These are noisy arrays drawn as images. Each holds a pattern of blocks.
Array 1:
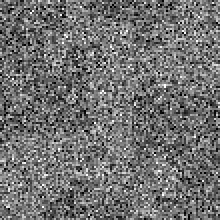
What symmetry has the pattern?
the same after a half turn
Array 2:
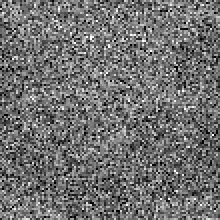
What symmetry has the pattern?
left and right mirror each other
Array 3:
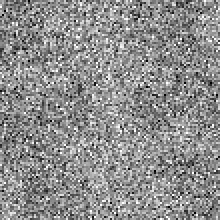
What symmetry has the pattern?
the same after a half turn
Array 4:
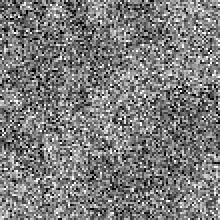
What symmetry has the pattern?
mirrored about the diagonal from the top left
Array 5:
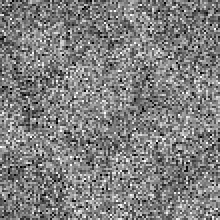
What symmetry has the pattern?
mirrored about the diagonal from the top left
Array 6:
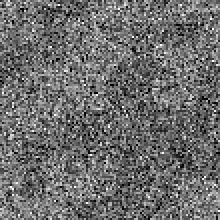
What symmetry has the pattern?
mirrored about the diagonal from the top left
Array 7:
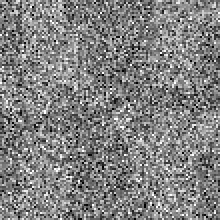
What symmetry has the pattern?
the same after a half turn
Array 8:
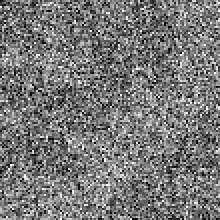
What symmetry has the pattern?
mirrored about the diagonal from the top left
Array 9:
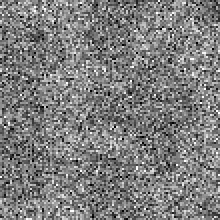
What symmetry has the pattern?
top and bottom mirror each other
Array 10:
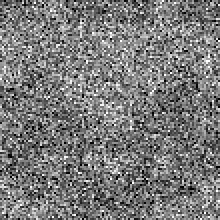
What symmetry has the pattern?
left and right mirror each other
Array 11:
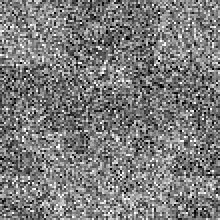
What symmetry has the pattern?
left and right mirror each other
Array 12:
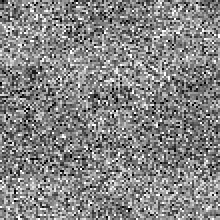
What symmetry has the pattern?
left and right mirror each other
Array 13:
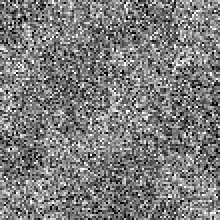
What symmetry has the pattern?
mirrored about the diagonal from the top left
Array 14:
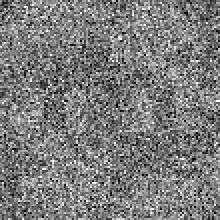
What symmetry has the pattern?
the same after a half turn
